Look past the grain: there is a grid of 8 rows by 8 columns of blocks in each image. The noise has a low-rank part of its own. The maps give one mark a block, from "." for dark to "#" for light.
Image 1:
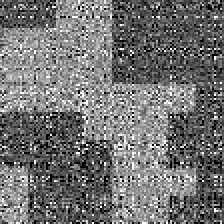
. . # # . . . .
# # # # . . . .
# # # # . . . .
# # # # # # # .
. . . # # # . .
. . . . # # . .
# . . . # # # .
# . . . # # . .
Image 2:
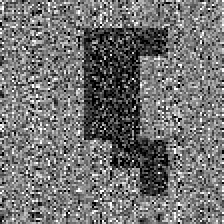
# # # # # # # #
# # # . . . # #
# # # . . # # #
# # # . . # # #
# # # . . # # #
# # # # . . # #
# # # # # . # #
# # # # # # # #
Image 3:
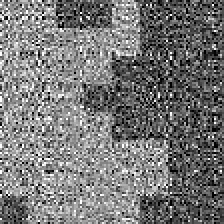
# # . . # . . .
# # # # # . . .
# # # # . . . .
# # # . . . . .
# # # # . . . .
# # # # # # . .
# # # # # # . .
. # # # # . . .
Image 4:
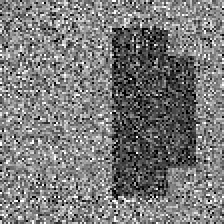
# # # # # # # #
# # # # . . # #
# # # # . . . #
# # # # . . . #
# # # # . . . #
# # # # . . . #
# # # # . . # #
# # # # # # # #
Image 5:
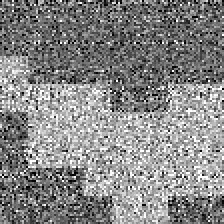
. . . . . . . .
. . . . . . . .
# . . . . . . .
# # # # . . # #
. # # # # # # #
. # # # # # # #
. . . # # # # #
. . . . # # . .
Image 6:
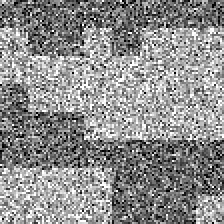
. . . . . . . .
# . . # . # # #
# # # # # # # #
. # # # # # # #
. . . # # # # #
. . . . . . . .
# # # # . . . .
# # # # . . . #
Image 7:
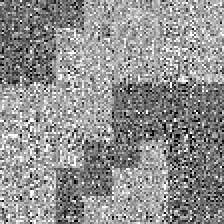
. . . # # # # #
. . # # # # # #
. . # # # # # #
# # # # . . . .
# # # # . . . .
# # # . . # . .
# # . . # # . .
# # . # # # . .
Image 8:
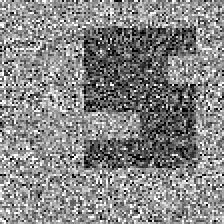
# # # # # # # #
# # # . . . . #
# # # . . . # #
# # # . . . . #
# # # # # . . #
# # # . . . . #
# # # # # # # #
# # # # # # # #
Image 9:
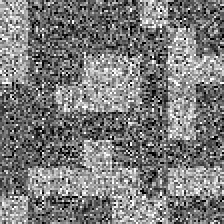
# . . . . # . .
# . . . . . # .
# . . # # . # #
. . # # # . # .
. . . . . . # .
. . . # . . . .
. # # # # . # #
# . . . # # . .
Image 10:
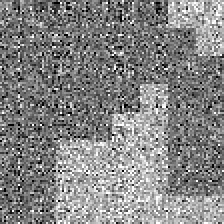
. . . . . . # #
. . . . . . . #
. . . . . . . .
. . . . . # . .
. . . . # # . .
. . # # # # . .
. . # # # # . .
. . # # # # # #
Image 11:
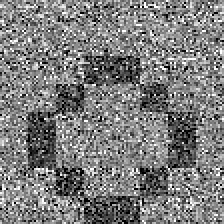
# # # # # # # #
# # # # # # # #
# # # . . # # #
# # . # # . # #
# . # # # # . #
# . # # # # . #
# # . # # . # #
# # # . . # # #
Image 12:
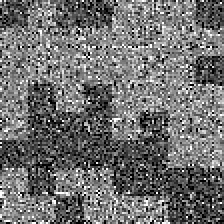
. # . . # # # .
# # # # # # # #
# # # # # # # .
# . # . # # # #
# . . . # . # #
. . . . . . # #
# . # # . . . .
# # . # # # . .
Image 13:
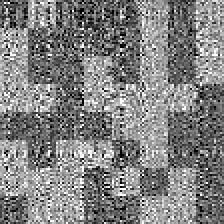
. # . . . # . #
# . . . . # . #
# . . # . # . #
# # . # # # # .
. . . . # # . .
# . # # . # . .
# # # . # . # .
. # # . . # # .
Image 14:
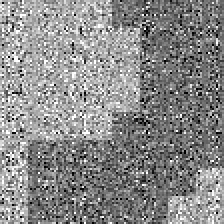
# # # # . . . .
# # # # # . . .
# # # # # . . .
# # # # # . . .
# # # # . . . .
# . . . . . . .
# . . . . . . #
# . . . . . # #
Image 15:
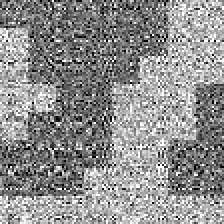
. . . . . . # #
# . . . . . # #
# . . . . # # #
# # . . # # # .
# . . . # # # .
. . . . # # . .
. . . # # # . .
# # # # # # # #
